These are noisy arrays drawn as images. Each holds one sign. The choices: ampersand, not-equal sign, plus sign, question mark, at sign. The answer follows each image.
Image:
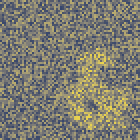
ampersand
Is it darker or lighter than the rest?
lighter
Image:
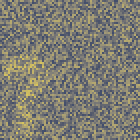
question mark
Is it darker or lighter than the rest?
lighter
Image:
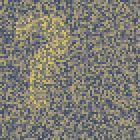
question mark
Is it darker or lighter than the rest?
lighter
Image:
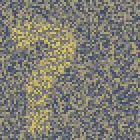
question mark
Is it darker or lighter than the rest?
lighter
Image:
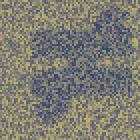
not-equal sign
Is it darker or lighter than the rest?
darker
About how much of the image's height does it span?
nearly all
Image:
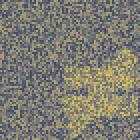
not-equal sign
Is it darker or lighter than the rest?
lighter
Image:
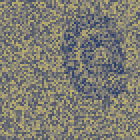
at sign
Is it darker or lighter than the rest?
darker
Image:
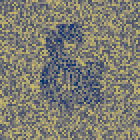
ampersand
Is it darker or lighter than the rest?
darker
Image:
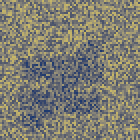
not-equal sign
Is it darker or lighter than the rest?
darker
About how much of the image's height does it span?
two thirds
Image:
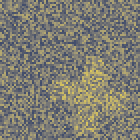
plus sign
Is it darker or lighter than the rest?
lighter
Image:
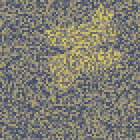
not-equal sign
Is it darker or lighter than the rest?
lighter
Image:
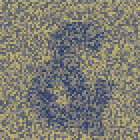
ampersand
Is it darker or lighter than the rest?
darker
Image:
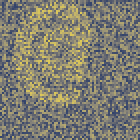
at sign
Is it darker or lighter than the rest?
lighter
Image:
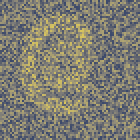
at sign
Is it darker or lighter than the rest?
lighter
